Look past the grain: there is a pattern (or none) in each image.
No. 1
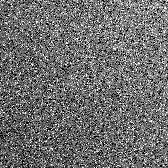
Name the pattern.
a smooth slope
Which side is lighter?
top right
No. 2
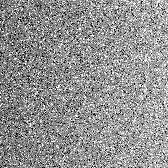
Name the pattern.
a smooth slope
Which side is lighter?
right
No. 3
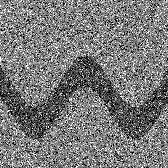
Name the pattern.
a wavy band
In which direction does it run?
left to right
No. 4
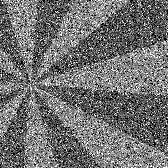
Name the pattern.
spokes from one point
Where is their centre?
middle left
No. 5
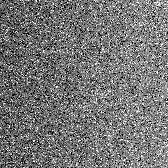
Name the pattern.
a smooth slope
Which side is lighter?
right
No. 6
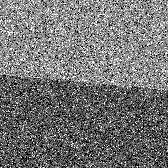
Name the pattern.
a sharp edge
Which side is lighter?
top
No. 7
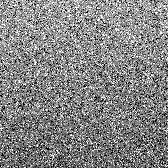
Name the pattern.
a smooth slope
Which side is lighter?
top
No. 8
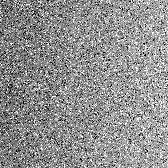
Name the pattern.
a smooth slope
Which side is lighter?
right
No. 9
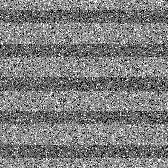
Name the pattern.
horizontal stripes
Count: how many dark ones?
5
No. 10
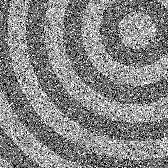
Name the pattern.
rings round one point
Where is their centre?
top right
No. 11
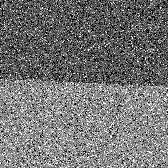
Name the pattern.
a sharp edge
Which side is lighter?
bottom
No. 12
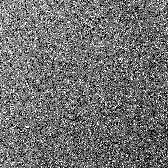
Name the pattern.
a smooth slope
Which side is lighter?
top left
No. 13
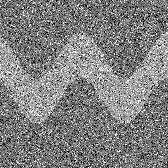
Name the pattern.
a wavy band
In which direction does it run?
left to right
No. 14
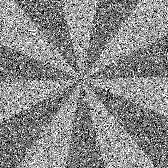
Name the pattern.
spokes from one point
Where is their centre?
centre
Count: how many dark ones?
7
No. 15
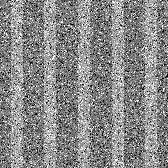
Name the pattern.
vertical stripes
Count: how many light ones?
5
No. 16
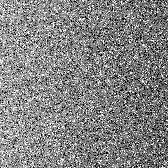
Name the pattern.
a smooth slope
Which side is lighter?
left
